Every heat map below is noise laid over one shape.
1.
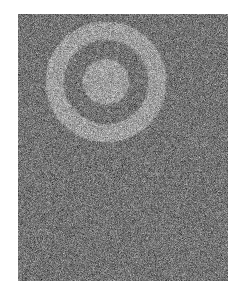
bullseye
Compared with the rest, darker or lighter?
lighter
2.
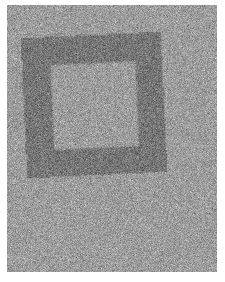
square frame
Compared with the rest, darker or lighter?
darker
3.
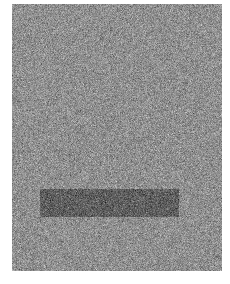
bar
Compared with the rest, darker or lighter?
darker
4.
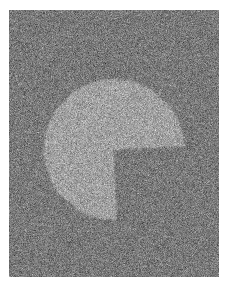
disc with a wedge cut out
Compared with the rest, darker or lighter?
lighter
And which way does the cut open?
down and right
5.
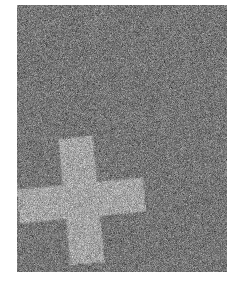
cross
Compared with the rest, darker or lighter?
lighter
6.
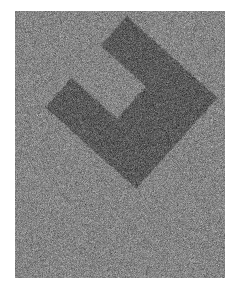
square with a notch
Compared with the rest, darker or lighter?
darker
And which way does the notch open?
up and left
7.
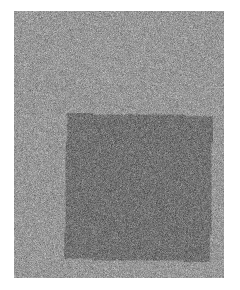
square
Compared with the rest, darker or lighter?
darker
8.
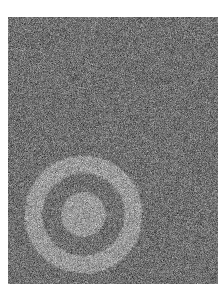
bullseye
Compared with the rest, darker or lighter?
lighter
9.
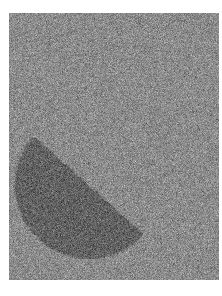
half disc
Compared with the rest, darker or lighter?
darker
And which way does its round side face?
down and left
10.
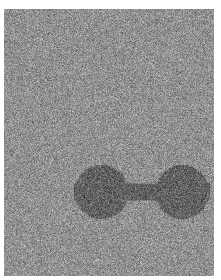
dumbbell
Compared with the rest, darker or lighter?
darker
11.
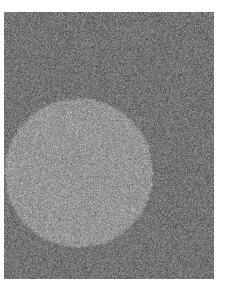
disc
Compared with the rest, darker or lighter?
lighter
